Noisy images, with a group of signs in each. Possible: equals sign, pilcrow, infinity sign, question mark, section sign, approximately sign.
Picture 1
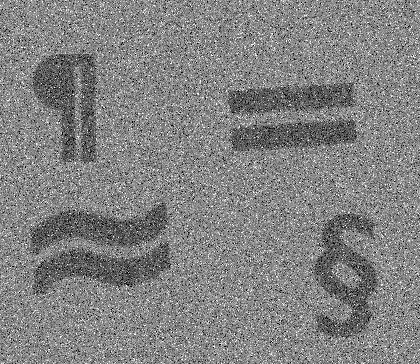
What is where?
top left: pilcrow; top right: equals sign; bottom left: approximately sign; bottom right: section sign
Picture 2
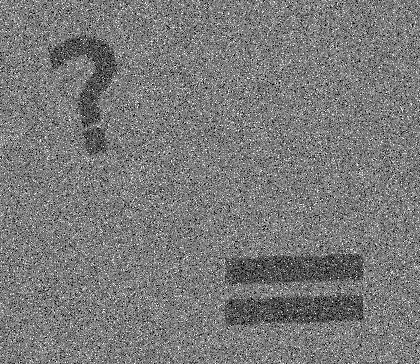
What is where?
top left: question mark; bottom right: equals sign
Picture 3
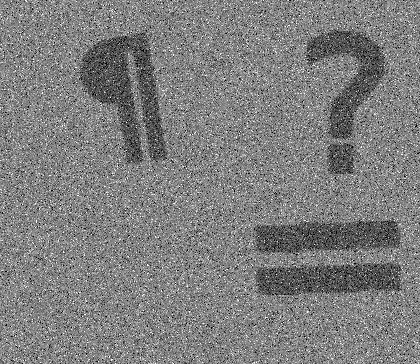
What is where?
top left: pilcrow; top right: question mark; bottom right: equals sign
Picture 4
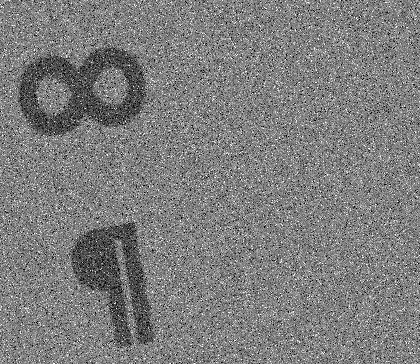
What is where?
top left: infinity sign; bottom left: pilcrow
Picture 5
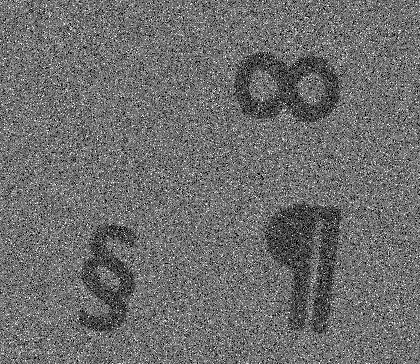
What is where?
top right: infinity sign; bottom left: section sign; bottom right: pilcrow
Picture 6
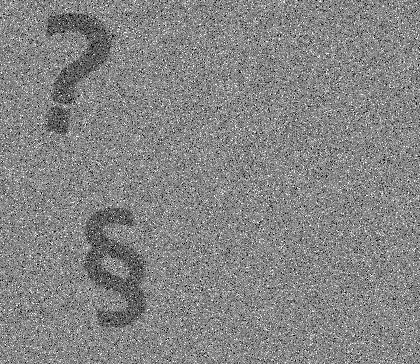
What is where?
top left: question mark; bottom left: section sign
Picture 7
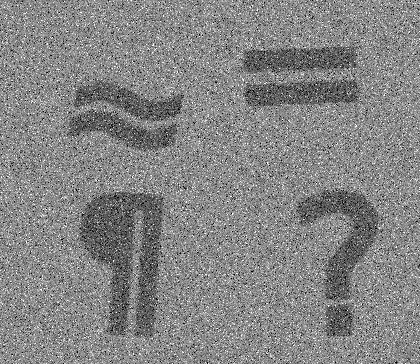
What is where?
top left: approximately sign; top right: equals sign; bottom left: pilcrow; bottom right: question mark
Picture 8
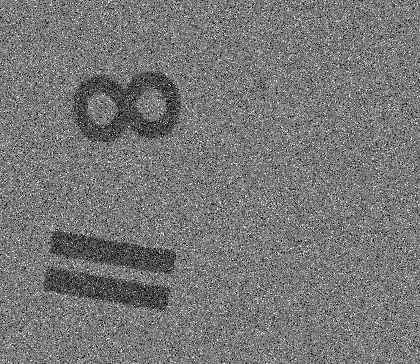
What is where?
top left: infinity sign; bottom left: equals sign
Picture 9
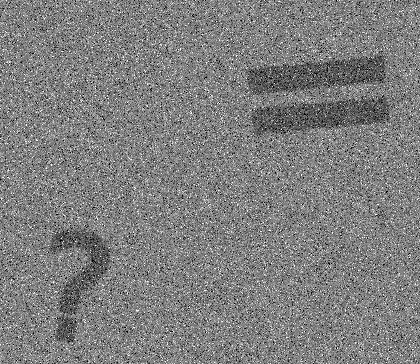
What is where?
top right: equals sign; bottom left: question mark
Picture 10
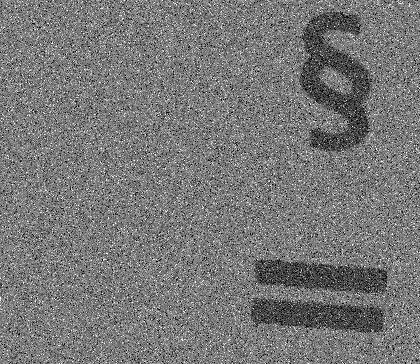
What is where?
top right: section sign; bottom right: equals sign
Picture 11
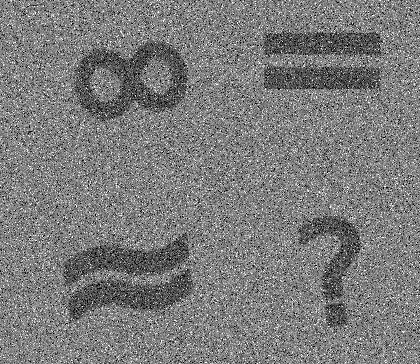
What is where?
top left: infinity sign; top right: equals sign; bottom left: approximately sign; bottom right: question mark
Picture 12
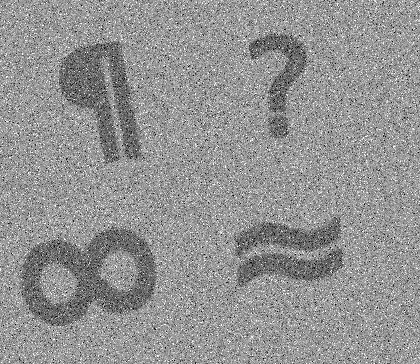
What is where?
top left: pilcrow; top right: question mark; bottom left: infinity sign; bottom right: approximately sign
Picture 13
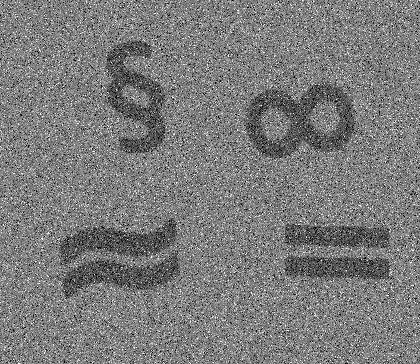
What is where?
top left: section sign; top right: infinity sign; bottom left: approximately sign; bottom right: equals sign
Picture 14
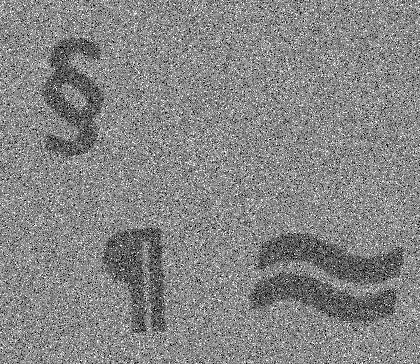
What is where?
top left: section sign; bottom left: pilcrow; bottom right: approximately sign
